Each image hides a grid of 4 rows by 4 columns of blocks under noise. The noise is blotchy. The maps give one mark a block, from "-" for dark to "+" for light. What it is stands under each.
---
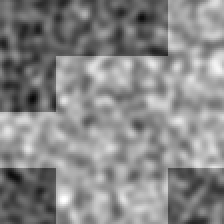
- - - +
- + + +
+ + + +
- + + -
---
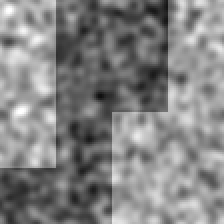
+ - - +
+ - - +
+ - + +
- - + +
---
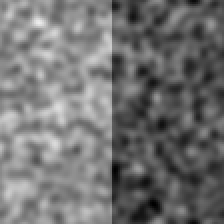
+ + - -
+ + - -
+ + - -
+ + - -
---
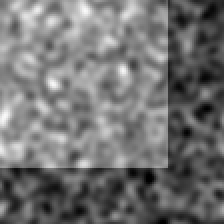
+ + + -
+ + + -
+ + + -
- - - -
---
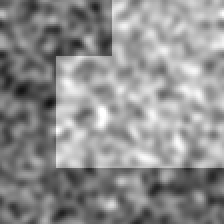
- - + +
- + + +
- + + +
- - - -
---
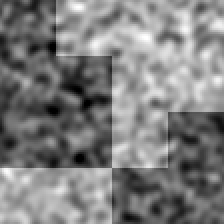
- + + +
- - + +
- - + -
+ + - -
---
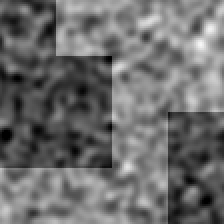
- + + +
- - + +
- - + -
+ + + -
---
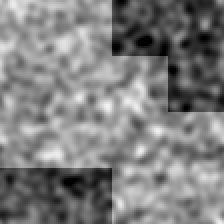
+ + - -
+ + + -
+ + + +
- - + +
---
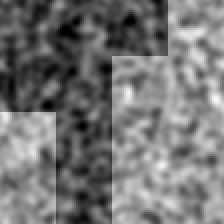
- - - +
- - + +
+ - + +
+ - + +
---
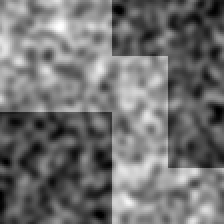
+ + - -
+ + + -
- - + -
- - + +
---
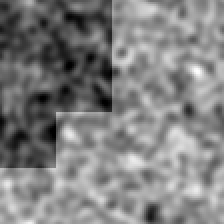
- - + +
- - + +
- + + +
+ + + +
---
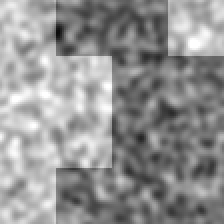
+ - - +
+ + - -
+ + - -
+ - - -
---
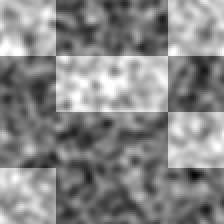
+ - - +
- + + -
- - - +
+ - - -
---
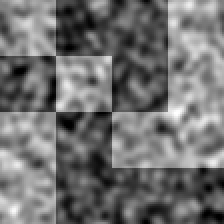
+ - - +
- + - +
+ - + +
+ - - -
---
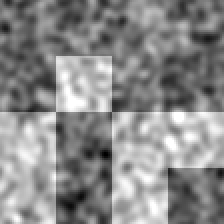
- - - -
- + - -
+ - + +
+ - + -
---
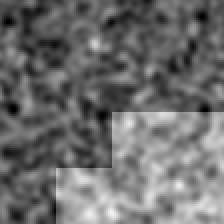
- - - -
- - - -
- - + +
- + + +
